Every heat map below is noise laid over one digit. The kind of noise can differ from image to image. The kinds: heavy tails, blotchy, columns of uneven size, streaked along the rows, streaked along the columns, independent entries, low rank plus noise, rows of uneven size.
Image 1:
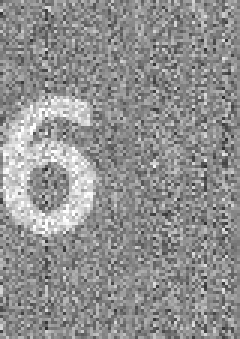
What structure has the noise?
columns of uneven size
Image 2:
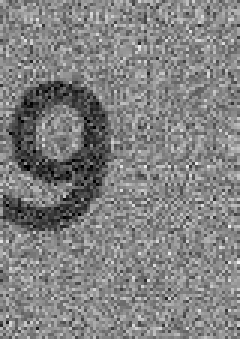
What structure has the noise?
low rank plus noise
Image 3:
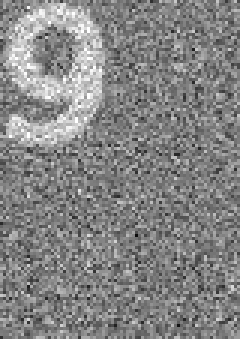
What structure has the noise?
low rank plus noise
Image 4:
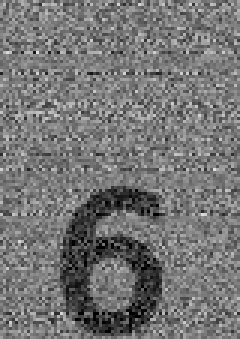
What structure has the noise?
rows of uneven size
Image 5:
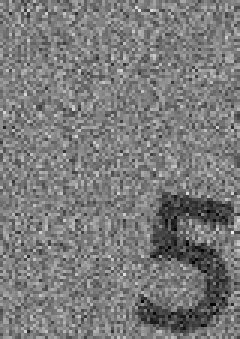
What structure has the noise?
low rank plus noise
